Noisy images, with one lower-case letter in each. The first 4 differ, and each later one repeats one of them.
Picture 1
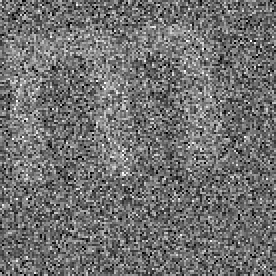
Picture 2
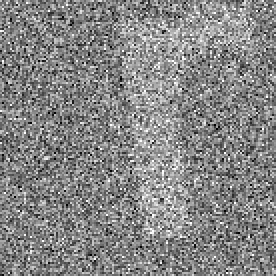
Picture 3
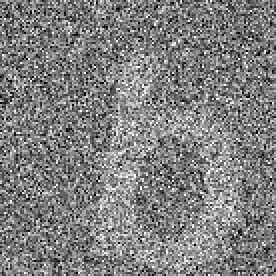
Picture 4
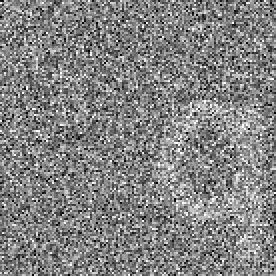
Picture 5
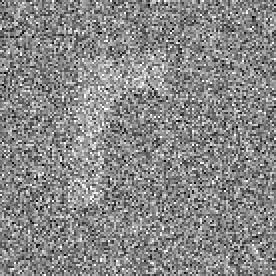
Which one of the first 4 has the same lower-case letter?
2
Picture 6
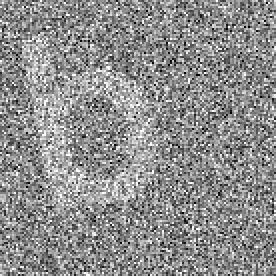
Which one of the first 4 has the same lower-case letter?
3
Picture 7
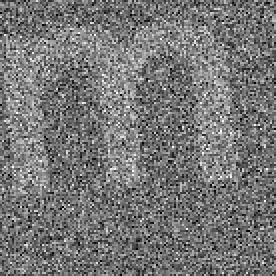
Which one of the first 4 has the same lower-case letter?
1
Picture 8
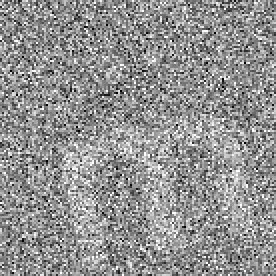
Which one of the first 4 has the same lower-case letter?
1
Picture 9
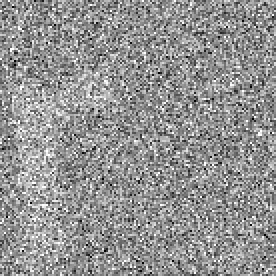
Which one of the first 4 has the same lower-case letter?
2
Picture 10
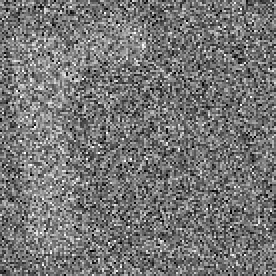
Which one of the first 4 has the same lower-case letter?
2
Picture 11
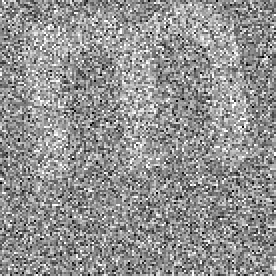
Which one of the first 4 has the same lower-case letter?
1
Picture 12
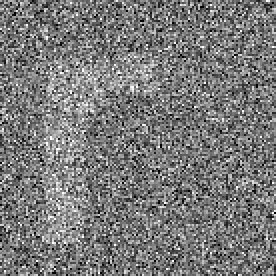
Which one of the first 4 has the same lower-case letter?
2
